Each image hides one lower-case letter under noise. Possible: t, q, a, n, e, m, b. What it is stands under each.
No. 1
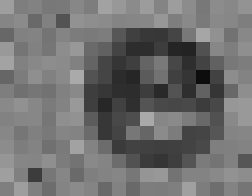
e
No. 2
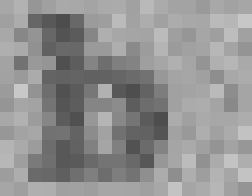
b
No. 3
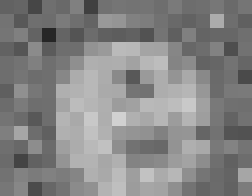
e
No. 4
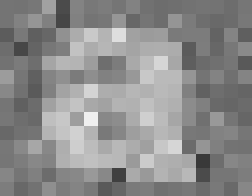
a
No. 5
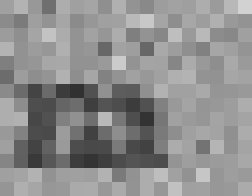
m
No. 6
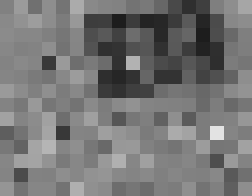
m
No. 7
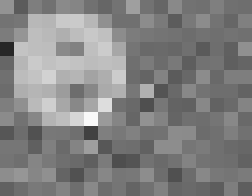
e
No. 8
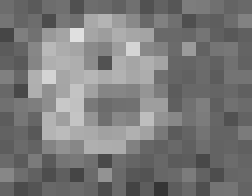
e
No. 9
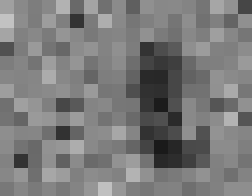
t
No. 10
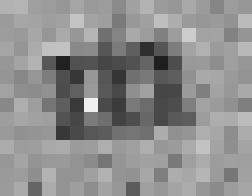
m
